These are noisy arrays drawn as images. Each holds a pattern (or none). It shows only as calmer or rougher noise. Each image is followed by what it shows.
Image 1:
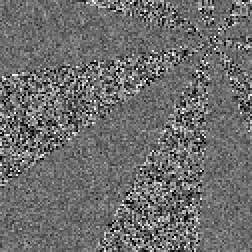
spokes from one point
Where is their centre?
top right
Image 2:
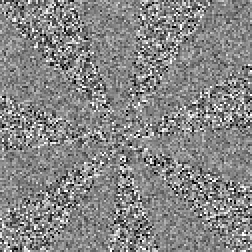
spokes from one point
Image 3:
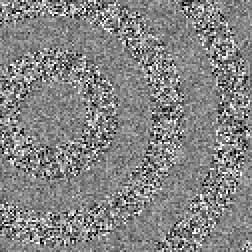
rings round one point
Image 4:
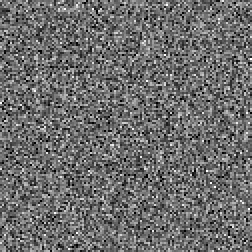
only noise
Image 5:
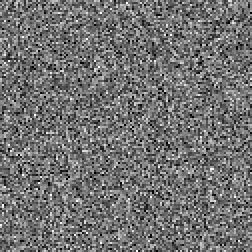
only noise
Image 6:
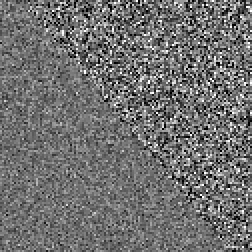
a sharp edge
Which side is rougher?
top right
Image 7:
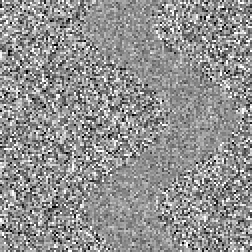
a wavy band
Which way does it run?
top to bottom
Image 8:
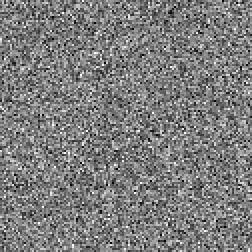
only noise
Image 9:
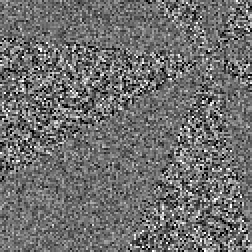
spokes from one point
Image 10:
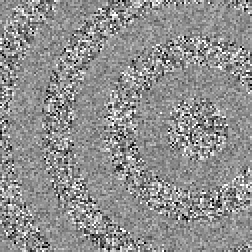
rings round one point
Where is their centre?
middle right
